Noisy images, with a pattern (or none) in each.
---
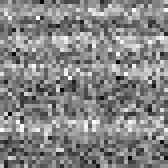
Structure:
bands of rows
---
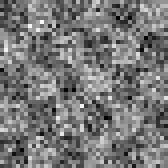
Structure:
a checkerboard
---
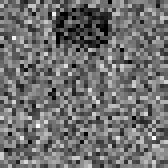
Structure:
one block
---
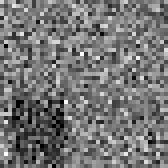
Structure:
one block
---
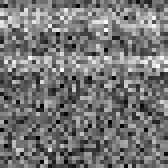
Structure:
bands of rows
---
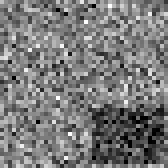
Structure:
one block
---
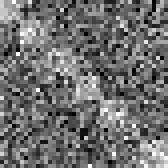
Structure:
blocks along the diagonal
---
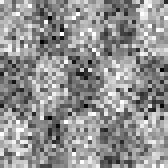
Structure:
a checkerboard
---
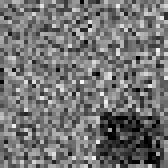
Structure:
one block
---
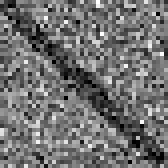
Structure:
a diagonal band
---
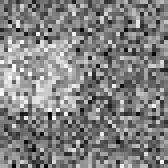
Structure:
one block
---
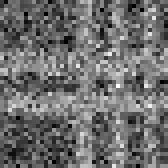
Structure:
bands of rows crossing bands of columns
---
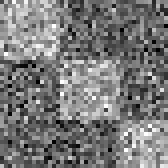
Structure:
blocks along the diagonal
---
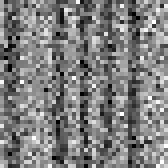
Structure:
bands of columns
